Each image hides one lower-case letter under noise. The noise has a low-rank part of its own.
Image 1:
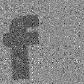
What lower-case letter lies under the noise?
f
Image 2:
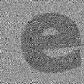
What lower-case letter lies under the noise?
e
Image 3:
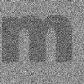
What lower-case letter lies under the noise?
m
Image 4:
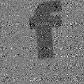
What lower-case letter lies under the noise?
f
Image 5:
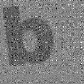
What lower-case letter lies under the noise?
b
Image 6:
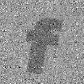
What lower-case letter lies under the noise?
f
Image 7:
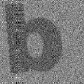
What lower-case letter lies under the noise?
b
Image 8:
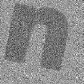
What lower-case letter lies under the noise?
n
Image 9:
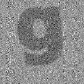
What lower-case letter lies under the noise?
g
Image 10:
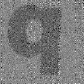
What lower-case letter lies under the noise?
q
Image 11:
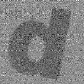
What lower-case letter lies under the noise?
d
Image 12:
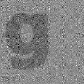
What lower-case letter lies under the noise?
g
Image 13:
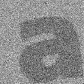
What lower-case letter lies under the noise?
a
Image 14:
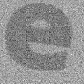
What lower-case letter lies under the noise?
e
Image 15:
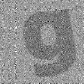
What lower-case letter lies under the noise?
g
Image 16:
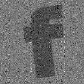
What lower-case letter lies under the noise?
f
